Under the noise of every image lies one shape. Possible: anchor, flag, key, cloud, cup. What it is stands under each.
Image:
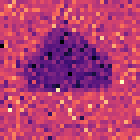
cloud
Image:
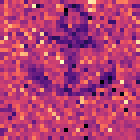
anchor
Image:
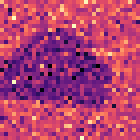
cloud
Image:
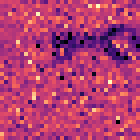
key
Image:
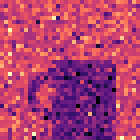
cup
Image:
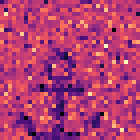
anchor
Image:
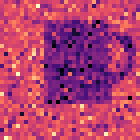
cup
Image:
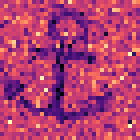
anchor
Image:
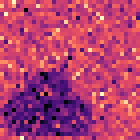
cloud
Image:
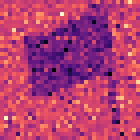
flag
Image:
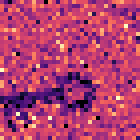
key
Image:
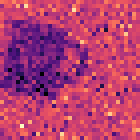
cup
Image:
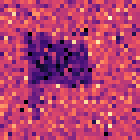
flag
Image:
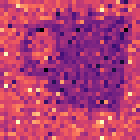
cup
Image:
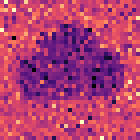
cloud
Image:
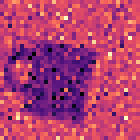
cup
